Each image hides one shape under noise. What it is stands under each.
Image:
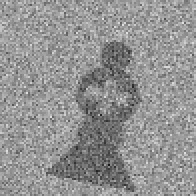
chess bishop
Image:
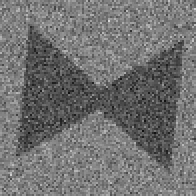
bow tie
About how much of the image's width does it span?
nearly all
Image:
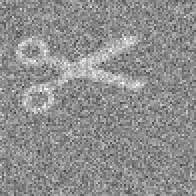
pair of scissors
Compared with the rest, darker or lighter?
lighter
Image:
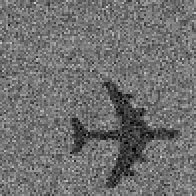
airplane
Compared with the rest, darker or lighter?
darker
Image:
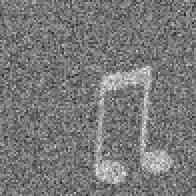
pair of musical notes
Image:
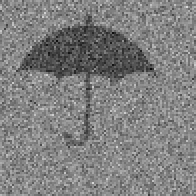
umbrella
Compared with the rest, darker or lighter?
darker
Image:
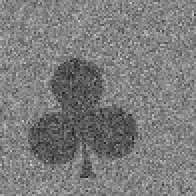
club
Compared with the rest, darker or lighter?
darker
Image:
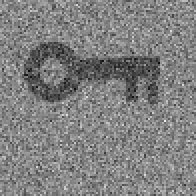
key
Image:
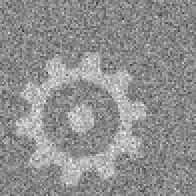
gear
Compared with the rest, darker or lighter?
lighter
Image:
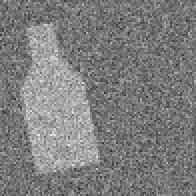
bottle
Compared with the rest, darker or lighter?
lighter
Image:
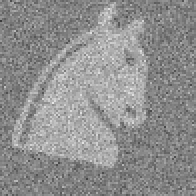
chess knight
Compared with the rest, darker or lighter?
lighter
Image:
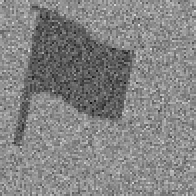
flag
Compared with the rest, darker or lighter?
darker
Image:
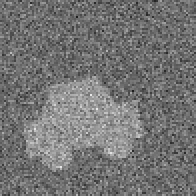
car
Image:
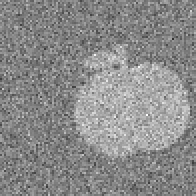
apple
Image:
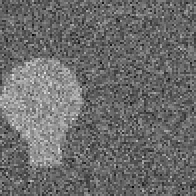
light bulb
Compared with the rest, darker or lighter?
lighter
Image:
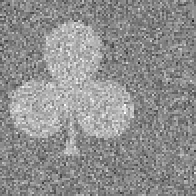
club
